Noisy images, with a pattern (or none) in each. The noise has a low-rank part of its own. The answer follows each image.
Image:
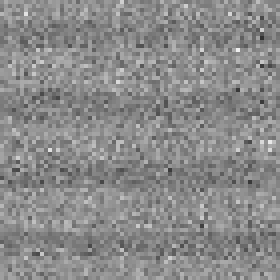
horizontal stripes
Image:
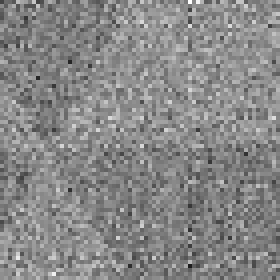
spokes from one point
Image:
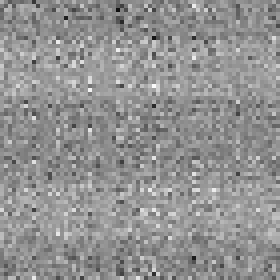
horizontal stripes
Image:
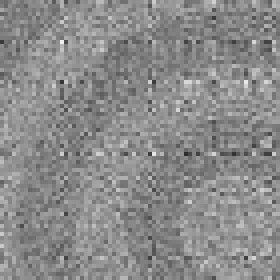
rings round one point
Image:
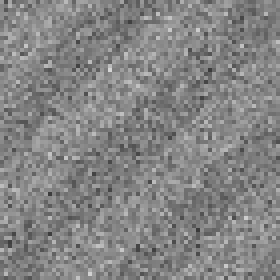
diagonal stripes
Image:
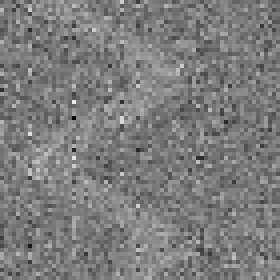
a wavy band
